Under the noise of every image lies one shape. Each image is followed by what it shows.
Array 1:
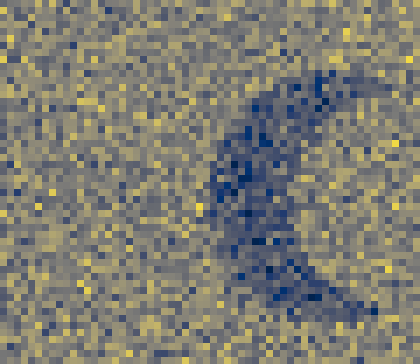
crescent
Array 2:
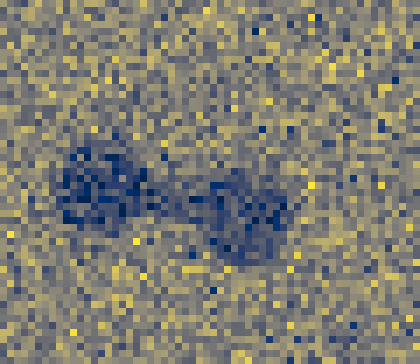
dumbbell
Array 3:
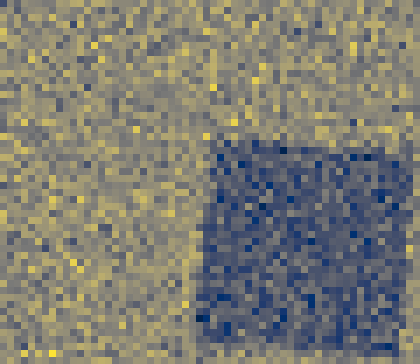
square
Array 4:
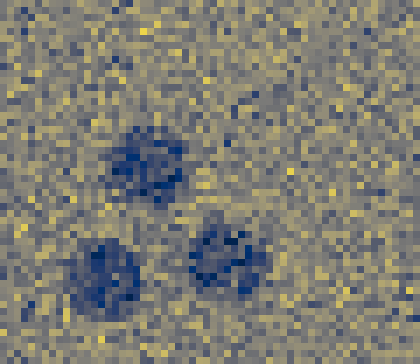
three dots
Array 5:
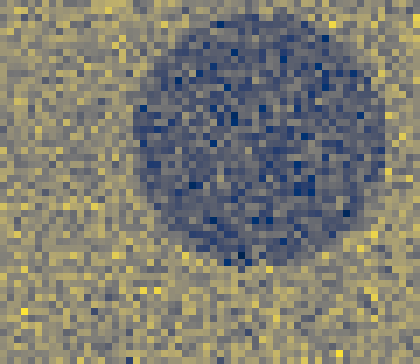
disc
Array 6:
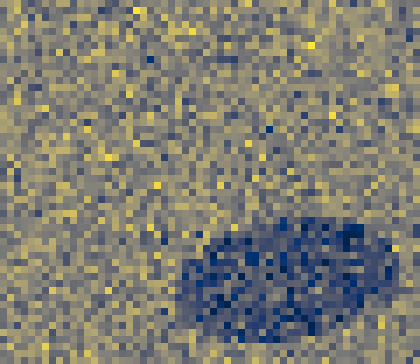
ellipse
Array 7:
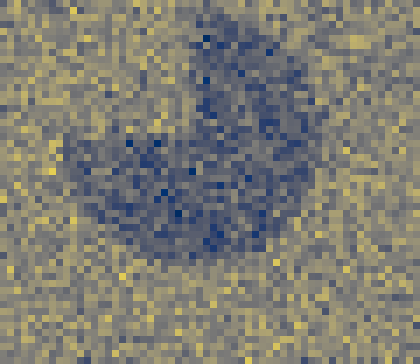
disc with a wedge cut out
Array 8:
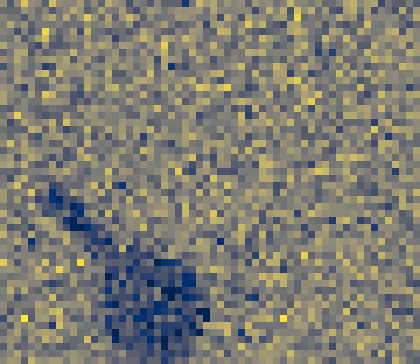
lollipop
